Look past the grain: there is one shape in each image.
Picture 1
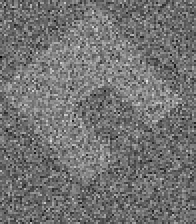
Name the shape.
square with a notch
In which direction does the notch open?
down and right
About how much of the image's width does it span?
nearly all
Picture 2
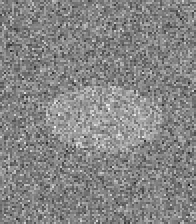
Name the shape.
ellipse
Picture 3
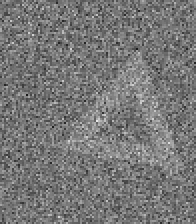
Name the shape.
triangle frame
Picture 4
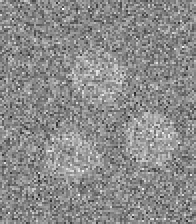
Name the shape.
three dots
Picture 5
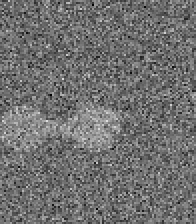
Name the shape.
dumbbell
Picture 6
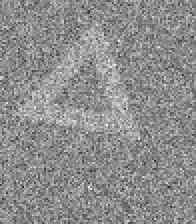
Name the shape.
triangle frame
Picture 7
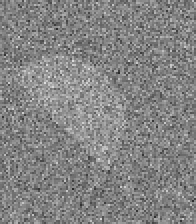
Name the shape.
half disc
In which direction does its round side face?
up and right
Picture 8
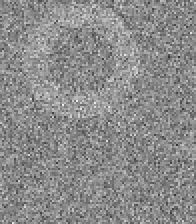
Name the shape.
ring
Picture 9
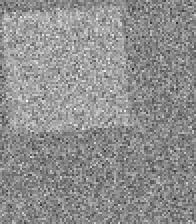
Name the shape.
square
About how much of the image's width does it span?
two thirds
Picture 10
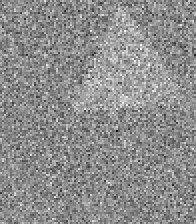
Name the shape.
triangle
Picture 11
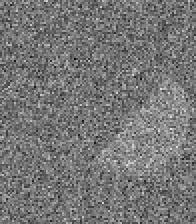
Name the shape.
half disc
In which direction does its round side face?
down and right
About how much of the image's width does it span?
half
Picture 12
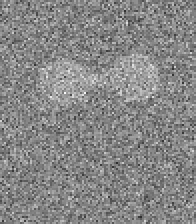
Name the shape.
dumbbell
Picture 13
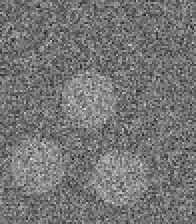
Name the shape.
three dots
